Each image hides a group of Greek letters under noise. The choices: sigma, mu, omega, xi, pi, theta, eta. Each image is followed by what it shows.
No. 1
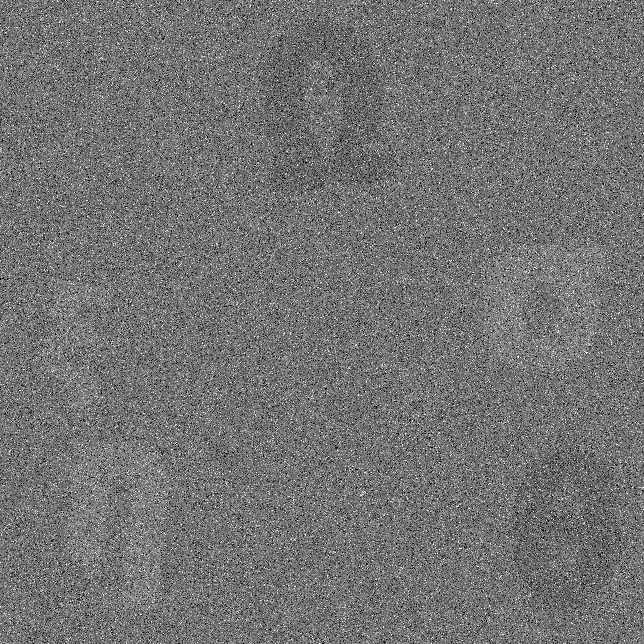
top middle: dark omega; middle left: light xi; middle right: light sigma; bottom left: light eta; bottom right: dark theta
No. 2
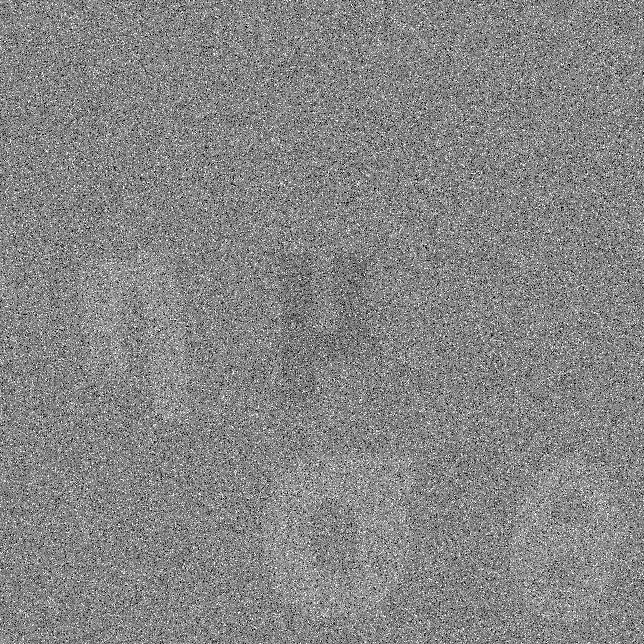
middle left: light eta; centre: dark mu; bottom middle: light sigma; bottom right: light theta
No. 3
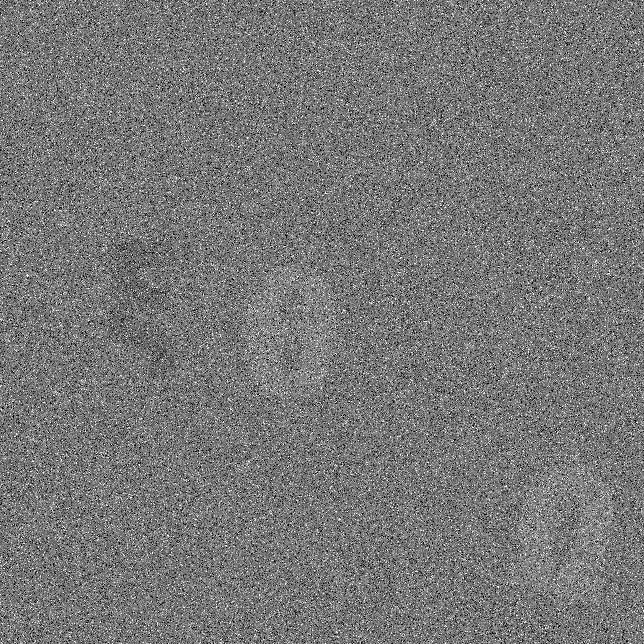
middle left: dark xi; centre: light theta; bottom right: light omega
